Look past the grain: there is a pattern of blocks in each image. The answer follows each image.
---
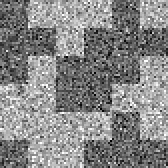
mirrored about the diagonal from the bottom left
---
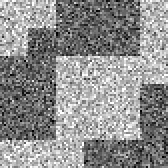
mirrored about the diagonal from the top left
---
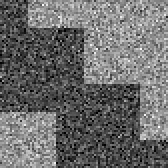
mirrored about the diagonal from the bottom left
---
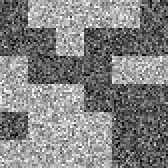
no symmetry
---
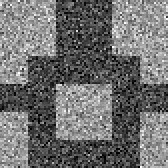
left and right mirror each other
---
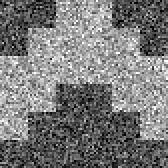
left and right mirror each other
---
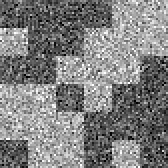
mirrored about the diagonal from the bottom left
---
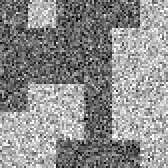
no symmetry
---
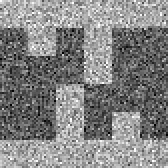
the same after a half turn
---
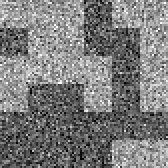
no symmetry
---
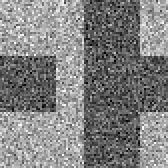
top and bottom mirror each other
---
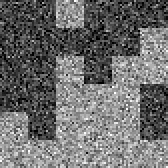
no symmetry
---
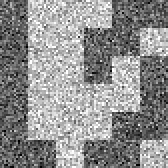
no symmetry
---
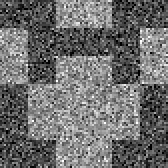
left and right mirror each other
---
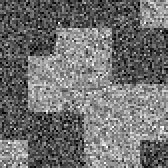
mirrored about the diagonal from the top left
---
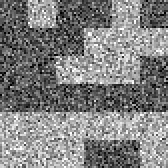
no symmetry
